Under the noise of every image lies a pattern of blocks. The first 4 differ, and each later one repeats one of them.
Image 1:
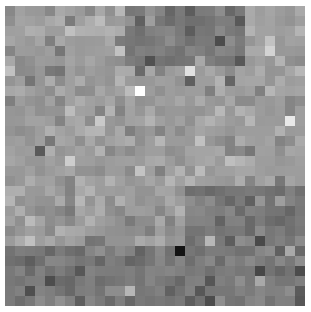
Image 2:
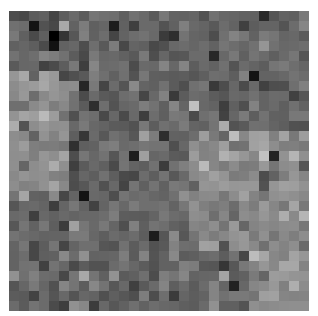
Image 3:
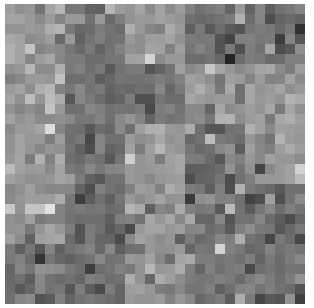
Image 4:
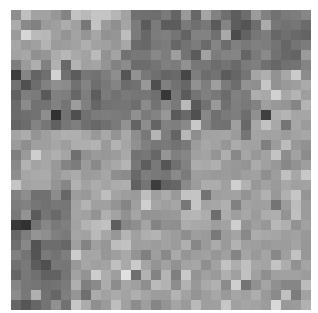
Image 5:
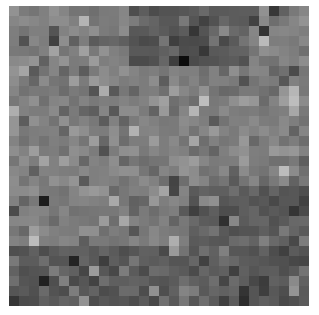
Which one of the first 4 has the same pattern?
1
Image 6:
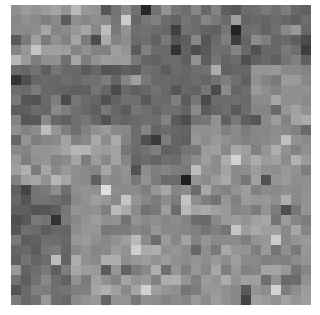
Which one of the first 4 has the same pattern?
4
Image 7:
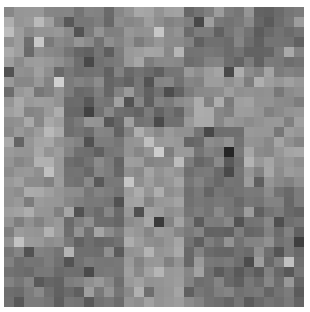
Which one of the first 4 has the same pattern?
3
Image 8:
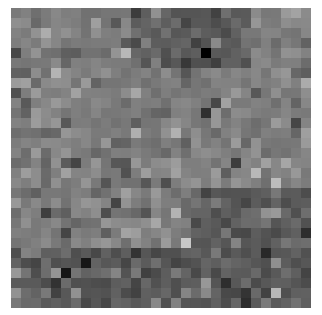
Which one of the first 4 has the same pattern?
1
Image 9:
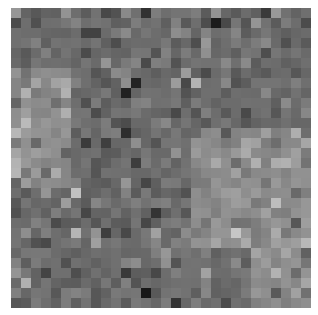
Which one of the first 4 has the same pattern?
2
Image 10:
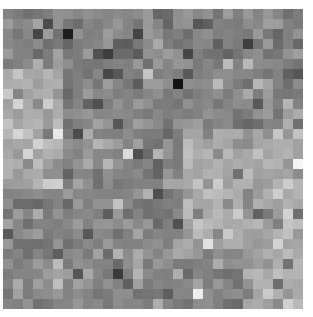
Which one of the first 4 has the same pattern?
2
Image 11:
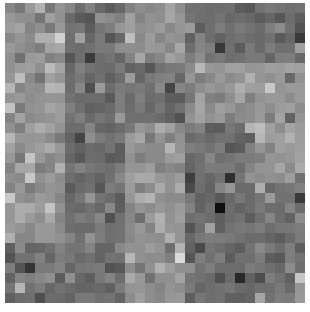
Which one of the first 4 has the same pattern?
3
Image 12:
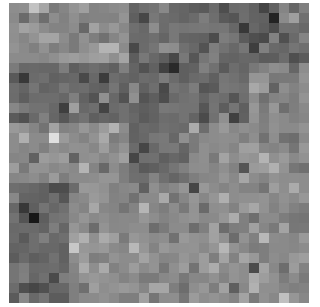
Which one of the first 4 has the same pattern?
4
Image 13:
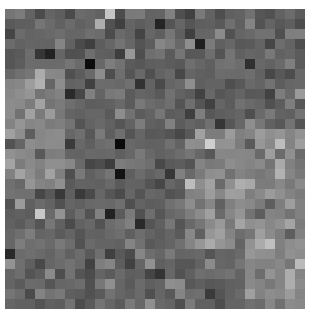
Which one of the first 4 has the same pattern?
2
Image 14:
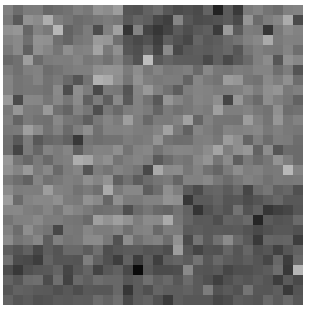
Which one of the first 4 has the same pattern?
1
